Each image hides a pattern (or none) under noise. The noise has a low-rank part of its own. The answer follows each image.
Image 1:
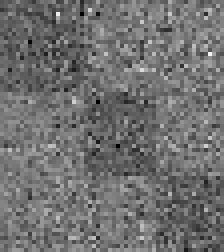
blocks along the diagonal
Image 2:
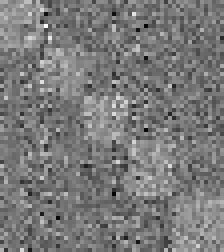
blocks along the diagonal
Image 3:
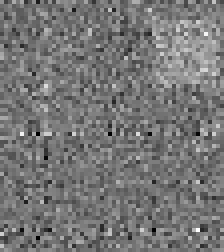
one block
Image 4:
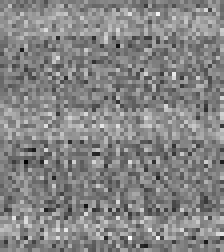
bands of rows
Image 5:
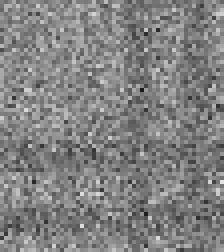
bands of rows crossing bands of columns
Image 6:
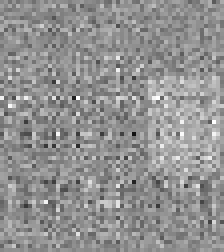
one block
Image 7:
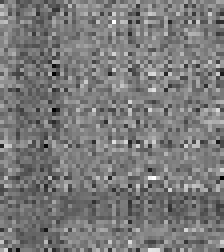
bands of rows crossing bands of columns
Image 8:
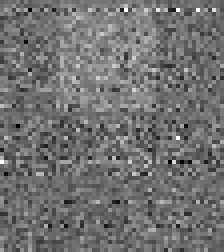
one block
